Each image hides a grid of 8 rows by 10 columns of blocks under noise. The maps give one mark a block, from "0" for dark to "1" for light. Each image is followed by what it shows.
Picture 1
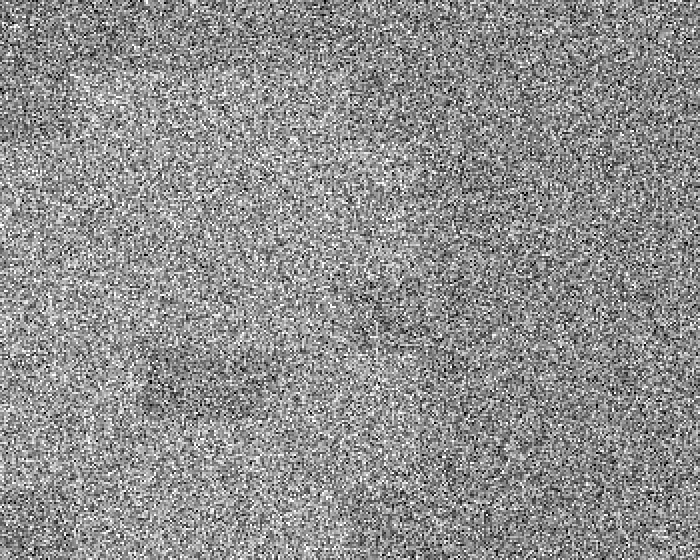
0 0 0 0 0 0 0 0 0 0
0 1 1 1 1 0 0 0 0 0
1 1 1 1 1 1 0 0 0 0
1 1 1 1 1 1 0 0 0 0
1 1 1 1 1 0 0 0 0 0
1 1 0 0 1 1 0 0 0 0
1 1 1 1 1 1 0 0 0 0
0 1 1 1 1 0 0 0 0 0
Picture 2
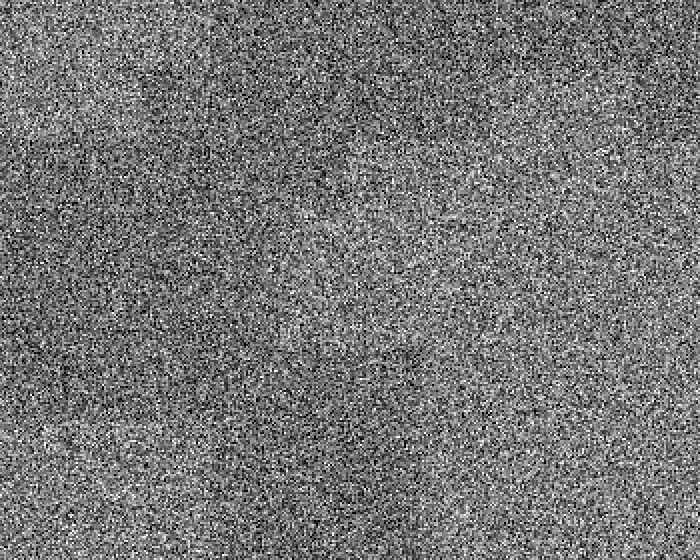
1 1 1 0 0 0 0 0 0 0
1 1 0 0 0 0 0 1 1 0
0 0 0 0 0 1 1 1 1 1
0 0 0 0 1 1 1 1 1 1
0 0 0 0 1 1 1 1 1 1
0 0 0 0 0 0 1 1 1 1
1 1 1 0 0 0 1 1 1 1
1 1 1 0 0 0 1 1 1 1
